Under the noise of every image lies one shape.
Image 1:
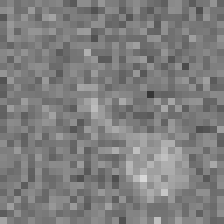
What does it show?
light lollipop
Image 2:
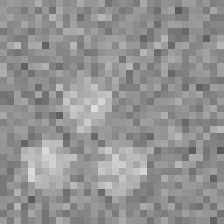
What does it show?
light three dots
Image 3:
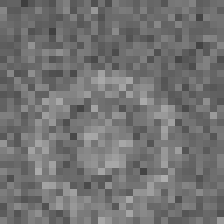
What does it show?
light bullseye
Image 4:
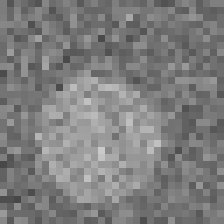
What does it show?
light disc
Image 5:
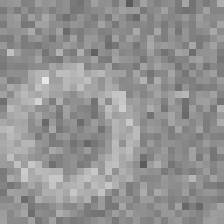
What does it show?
light ring
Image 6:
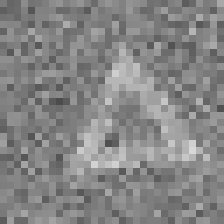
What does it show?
light triangle frame
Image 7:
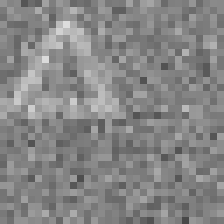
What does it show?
light triangle frame
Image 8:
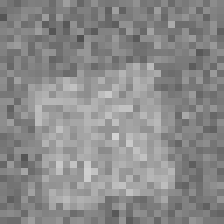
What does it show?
light square
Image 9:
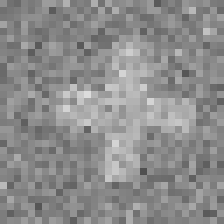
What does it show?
light cross
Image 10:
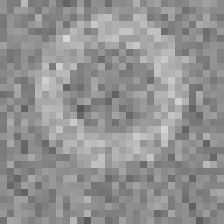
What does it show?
light ring
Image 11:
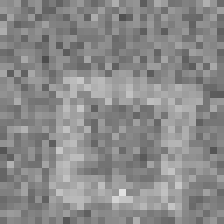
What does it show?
light square frame
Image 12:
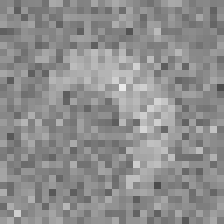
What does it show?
light crescent
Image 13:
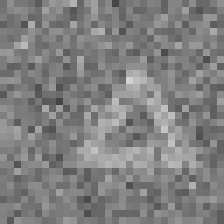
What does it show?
light triangle frame
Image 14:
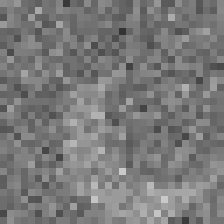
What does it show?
light crescent
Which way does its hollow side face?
up and right
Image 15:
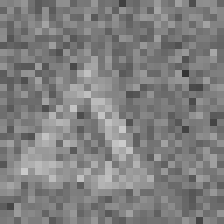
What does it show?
light triangle frame
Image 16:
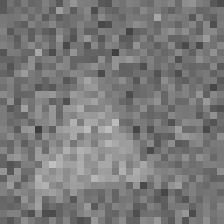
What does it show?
light triangle
